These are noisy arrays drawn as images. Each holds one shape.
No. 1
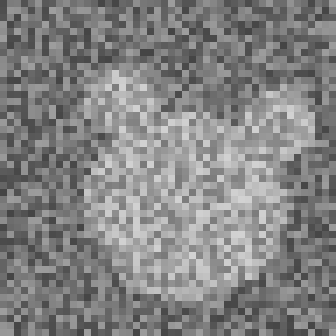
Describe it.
light bear's head
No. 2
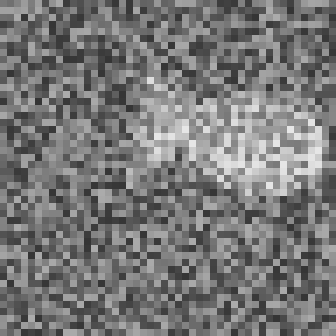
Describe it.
light fish
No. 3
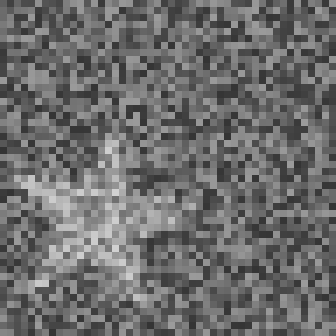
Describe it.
light star
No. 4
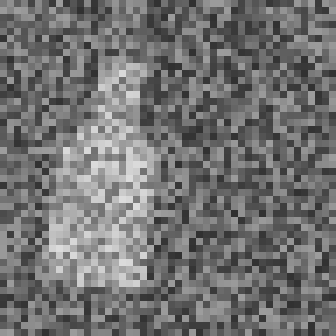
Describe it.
light bottle
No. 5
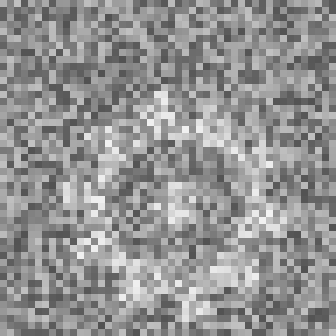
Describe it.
light gear
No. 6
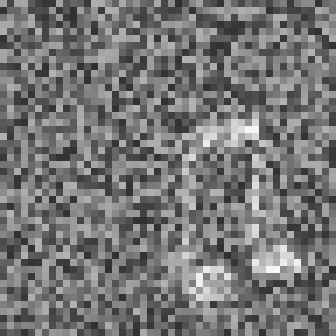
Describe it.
light pair of musical notes
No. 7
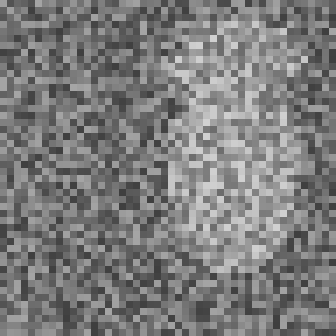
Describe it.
light footprint
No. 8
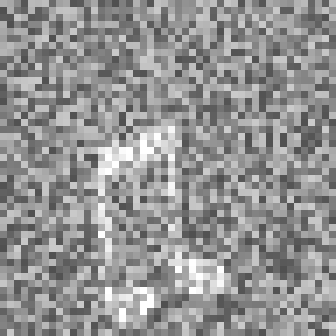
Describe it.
light pair of musical notes
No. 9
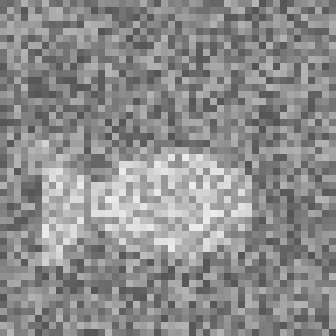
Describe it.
light fish
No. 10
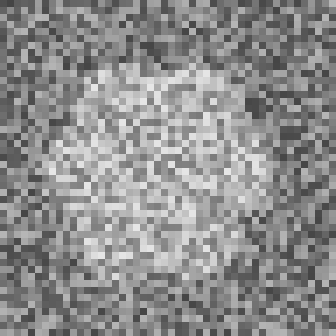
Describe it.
light flower
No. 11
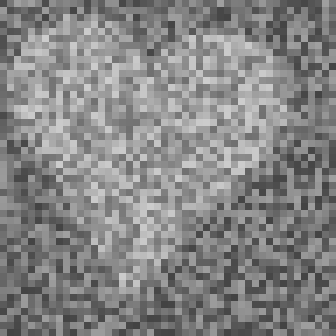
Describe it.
light heart
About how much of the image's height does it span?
nearly all
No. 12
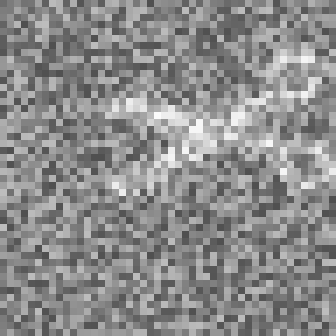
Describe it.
light pair of scissors
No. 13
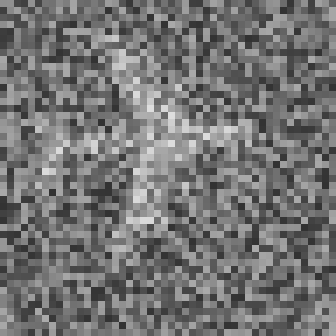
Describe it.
light airplane
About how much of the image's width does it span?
two thirds
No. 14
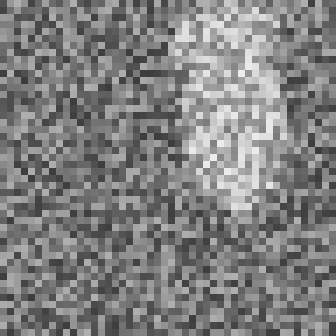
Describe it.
light footprint
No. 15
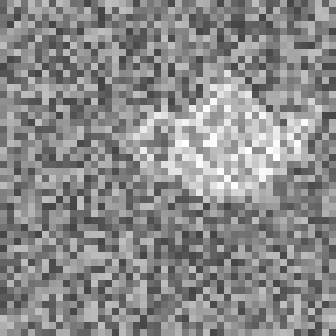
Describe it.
light teapot
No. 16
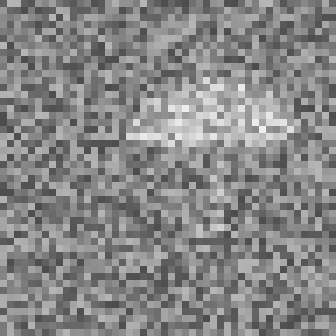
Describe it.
light umbrella
